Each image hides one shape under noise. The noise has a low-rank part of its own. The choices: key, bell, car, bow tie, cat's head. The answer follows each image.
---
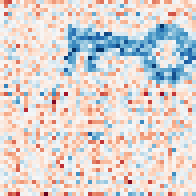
key
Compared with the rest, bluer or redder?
bluer
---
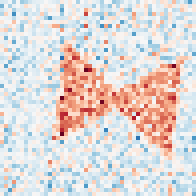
bow tie
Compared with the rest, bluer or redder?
redder
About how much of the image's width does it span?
two thirds
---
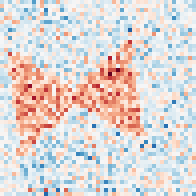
bow tie
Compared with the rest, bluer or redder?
redder
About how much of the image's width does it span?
two thirds
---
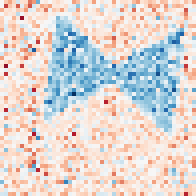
bow tie
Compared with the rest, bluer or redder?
bluer
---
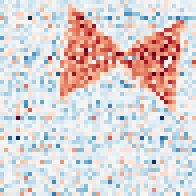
bow tie
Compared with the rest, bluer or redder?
redder
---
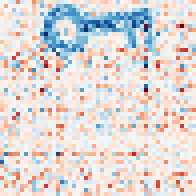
key
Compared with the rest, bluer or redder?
bluer
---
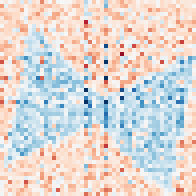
bow tie
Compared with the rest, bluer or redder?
bluer
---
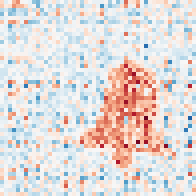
bell
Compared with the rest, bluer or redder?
redder
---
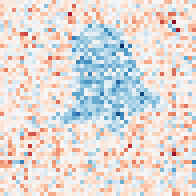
bell
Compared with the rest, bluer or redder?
bluer
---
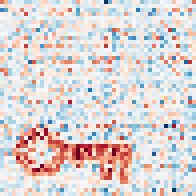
key
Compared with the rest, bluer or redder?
redder
